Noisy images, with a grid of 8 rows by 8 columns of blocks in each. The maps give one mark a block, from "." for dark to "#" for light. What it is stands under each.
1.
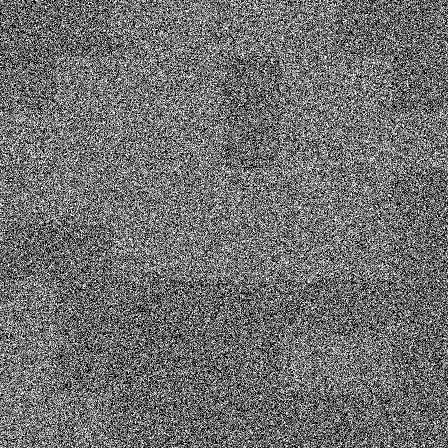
. . # # # # . .
. # # # . # # .
# # # # . # # #
# # # # # # # .
. . # # # # # .
# . . . . . . .
# . . . . # # .
# # . . . . . .
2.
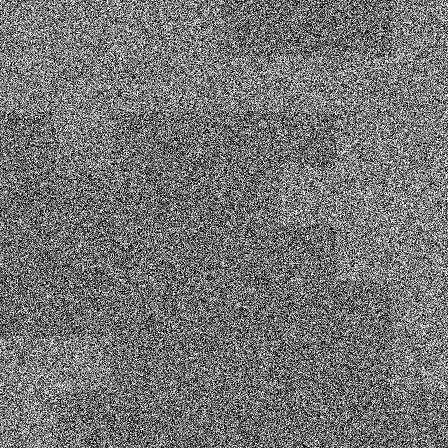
# # # # . . . #
# # # # # # # #
. # . . . . # #
. . . . . # # #
. . . . . . # #
. . . . . . . #
# # . . . . . #
# . . . . . . .
